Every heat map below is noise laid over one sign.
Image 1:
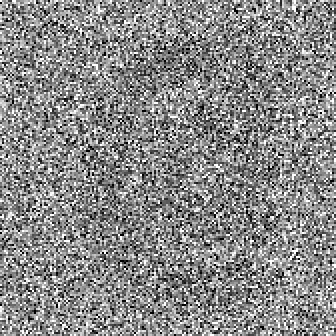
at sign
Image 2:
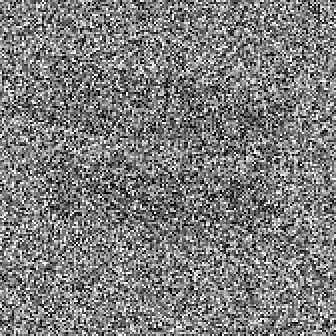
equals sign
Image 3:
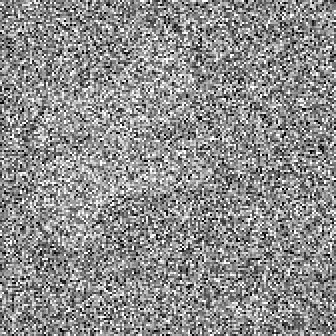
not-equal sign
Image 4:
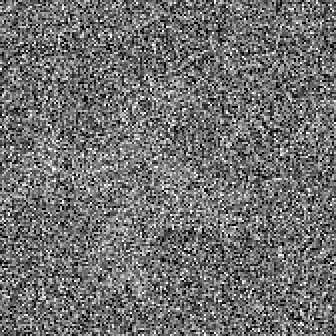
plus sign
